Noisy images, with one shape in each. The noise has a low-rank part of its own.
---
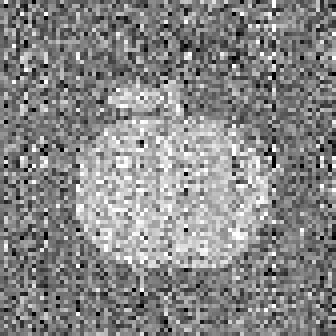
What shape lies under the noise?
apple
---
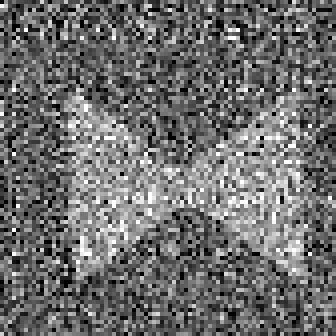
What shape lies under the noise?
bow tie
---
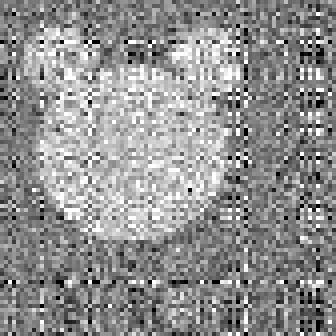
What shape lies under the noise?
bear's head
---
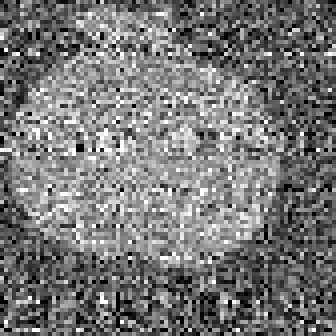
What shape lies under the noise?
apple
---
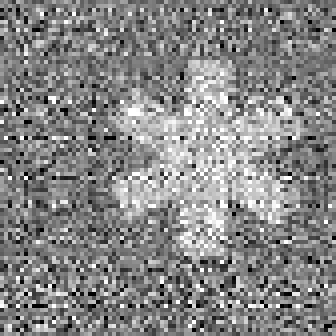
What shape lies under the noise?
asterisk
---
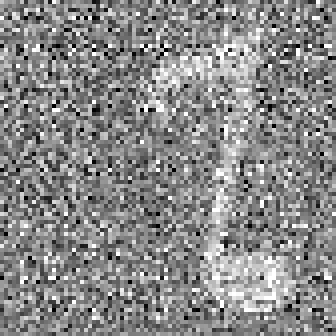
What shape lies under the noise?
musical note
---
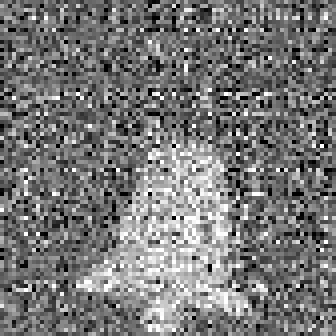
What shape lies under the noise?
bell
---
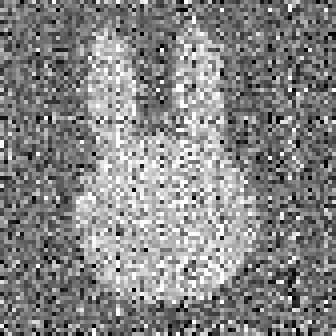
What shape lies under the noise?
rabbit's head
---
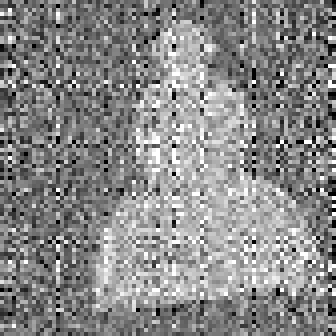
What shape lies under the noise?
chess pawn
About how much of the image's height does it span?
nearly all
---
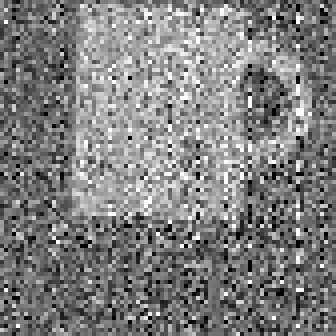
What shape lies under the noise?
cup
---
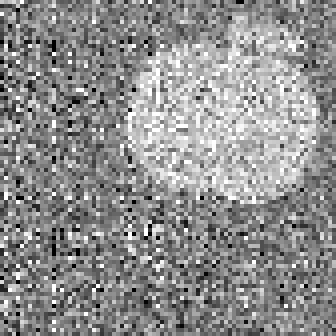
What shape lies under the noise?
apple
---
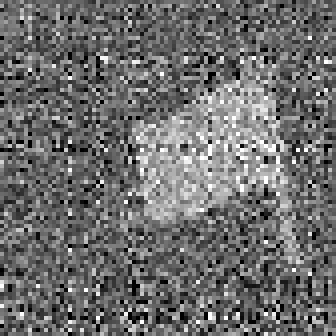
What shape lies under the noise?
flag
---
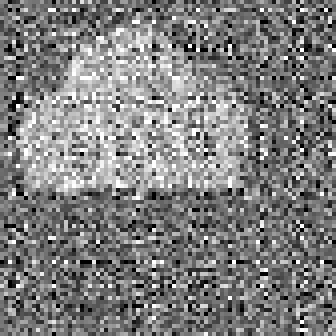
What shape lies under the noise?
cloud
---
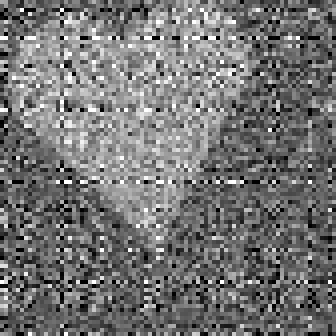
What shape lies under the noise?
heart
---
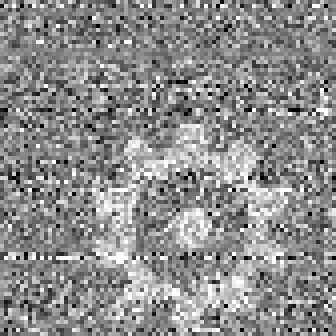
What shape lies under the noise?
gear
